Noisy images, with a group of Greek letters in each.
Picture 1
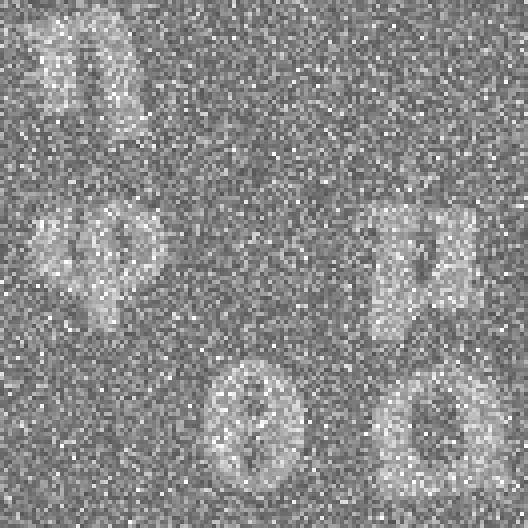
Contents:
top left: light eta; middle left: light phi; middle right: light mu; bottom middle: light theta; bottom right: light omega
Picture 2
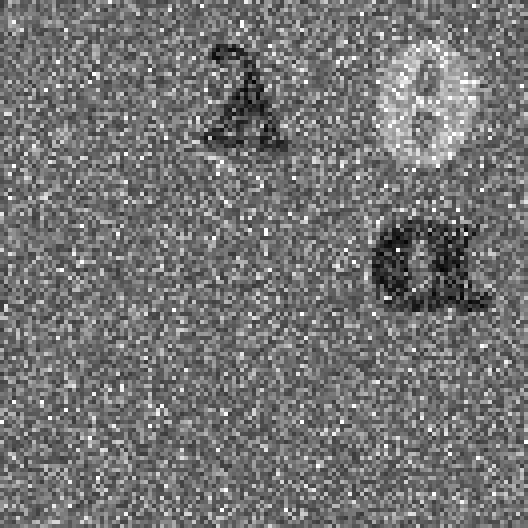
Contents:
top middle: dark lambda; top right: light theta; middle right: dark alpha
